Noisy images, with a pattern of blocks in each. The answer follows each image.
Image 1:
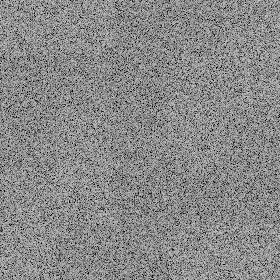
the same after a half turn
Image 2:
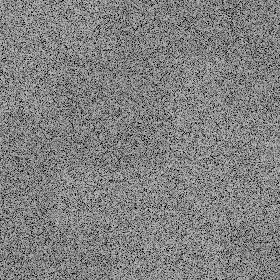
mirrored about the diagonal from the top left
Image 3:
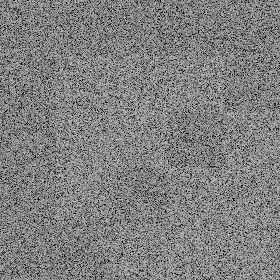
mirrored about the diagonal from the top left
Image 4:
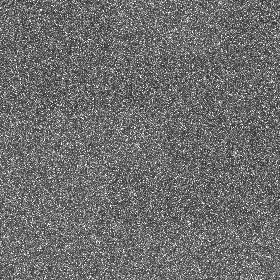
no symmetry
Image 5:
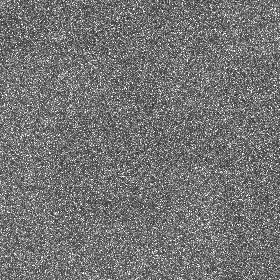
mirrored about the diagonal from the bottom left
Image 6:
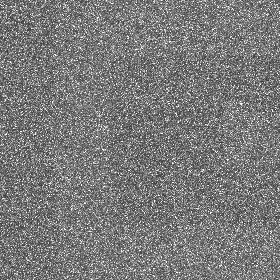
top and bottom mirror each other
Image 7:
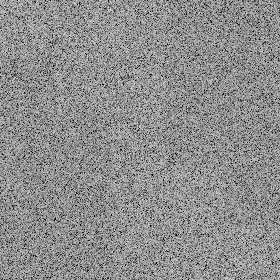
the same after a half turn
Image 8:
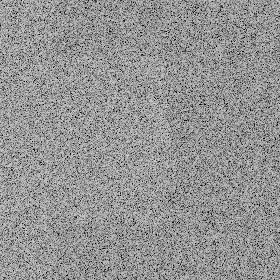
top and bottom mirror each other
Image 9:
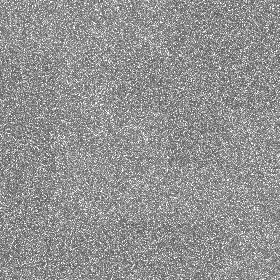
mirrored about the diagonal from the bottom left
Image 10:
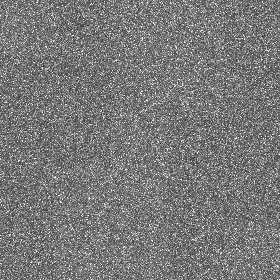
the same after a half turn
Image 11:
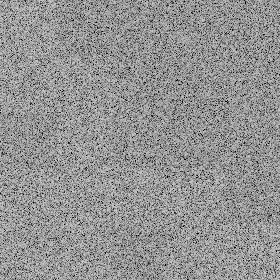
mirrored about the diagonal from the bottom left
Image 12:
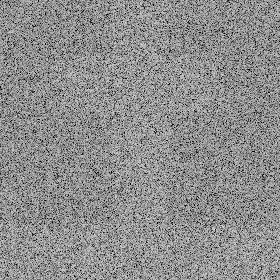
left and right mirror each other
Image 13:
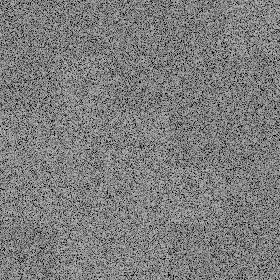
mirrored about the diagonal from the bottom left
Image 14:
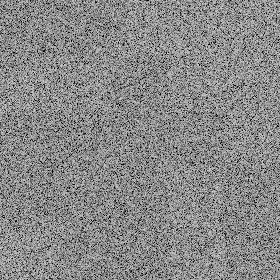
mirrored about the diagonal from the bottom left
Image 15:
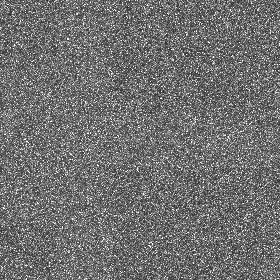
top and bottom mirror each other
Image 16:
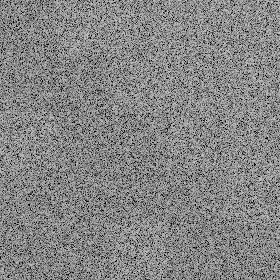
mirrored about the diagonal from the bottom left
